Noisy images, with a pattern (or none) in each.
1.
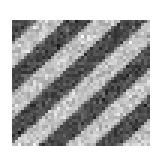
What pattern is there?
diagonal stripes
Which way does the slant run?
bottom left to top right
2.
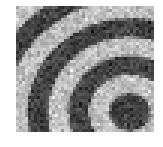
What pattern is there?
rings round one point
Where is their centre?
bottom right
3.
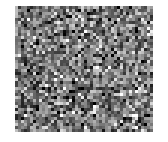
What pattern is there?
only noise
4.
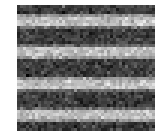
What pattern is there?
horizontal stripes
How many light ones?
4
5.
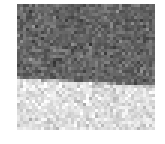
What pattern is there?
a sharp edge
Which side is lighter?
bottom
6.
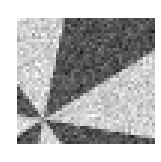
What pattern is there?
spokes from one point
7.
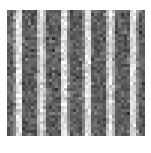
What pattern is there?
vertical stripes
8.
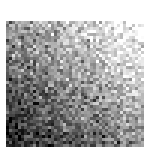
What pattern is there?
a smooth slope
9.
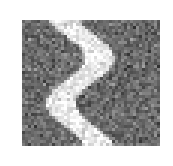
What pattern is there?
a wavy band
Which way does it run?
top to bottom
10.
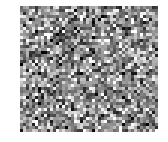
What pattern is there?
only noise
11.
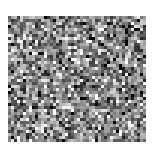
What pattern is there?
only noise
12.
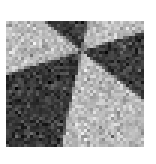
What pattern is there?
spokes from one point
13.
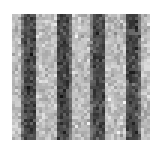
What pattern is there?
vertical stripes
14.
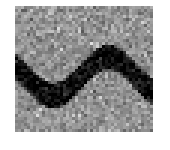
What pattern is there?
a wavy band
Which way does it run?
left to right
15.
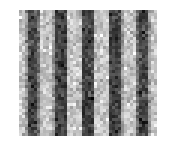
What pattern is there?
vertical stripes
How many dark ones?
5
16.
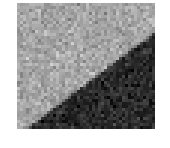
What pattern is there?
a sharp edge
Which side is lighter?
top left
